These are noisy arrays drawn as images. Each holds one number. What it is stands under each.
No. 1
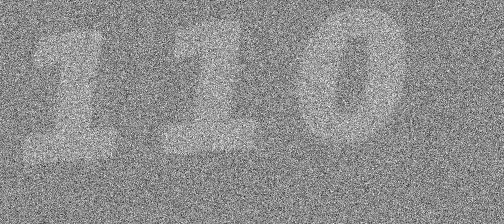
110
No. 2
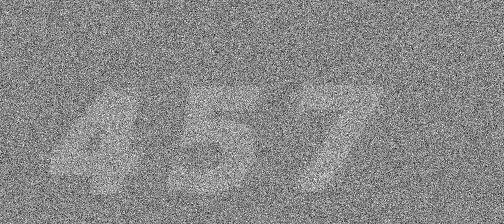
457
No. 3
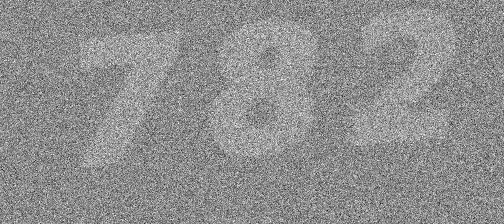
782
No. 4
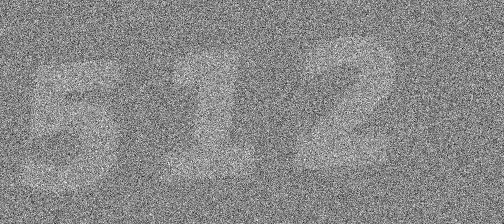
512
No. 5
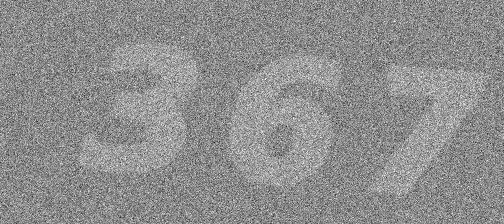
367
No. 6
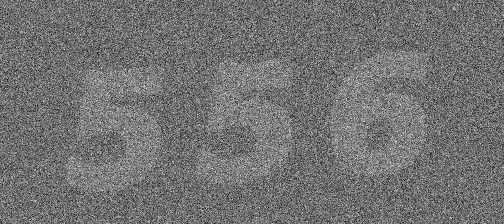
556
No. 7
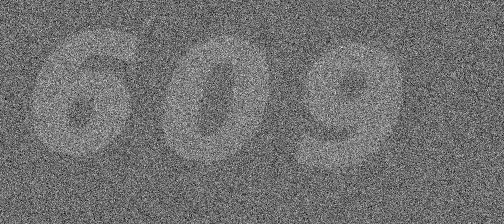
609
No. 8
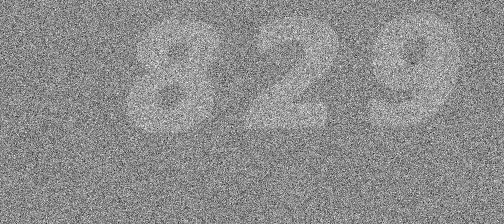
829
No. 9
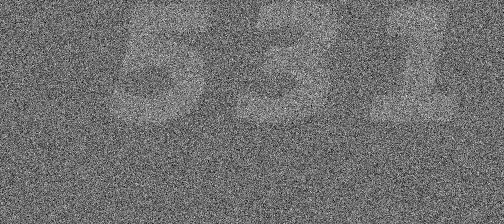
531
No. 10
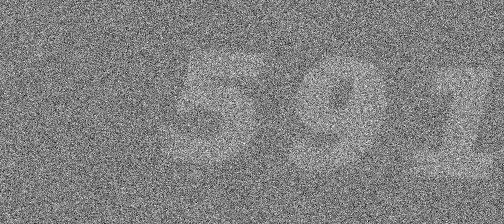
591
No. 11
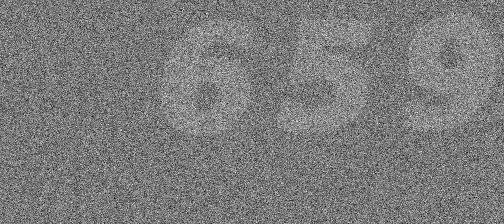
659
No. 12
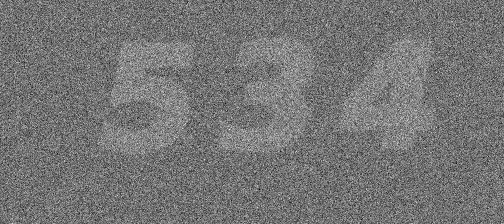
534
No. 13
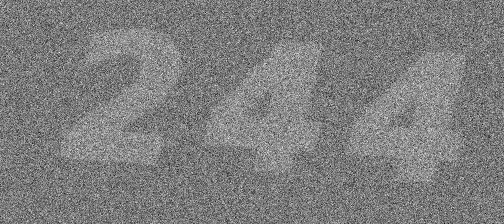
244
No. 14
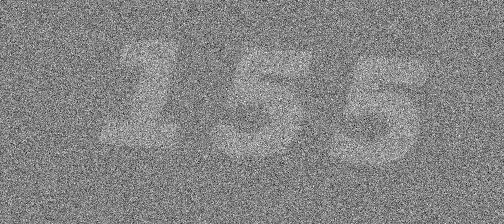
155
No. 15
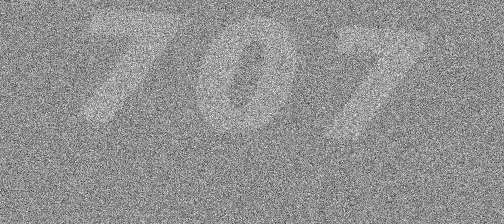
707
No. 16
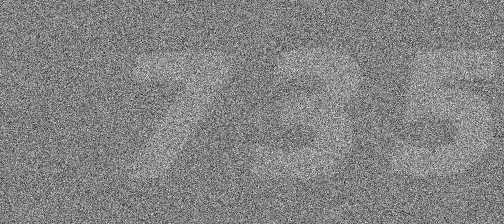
735
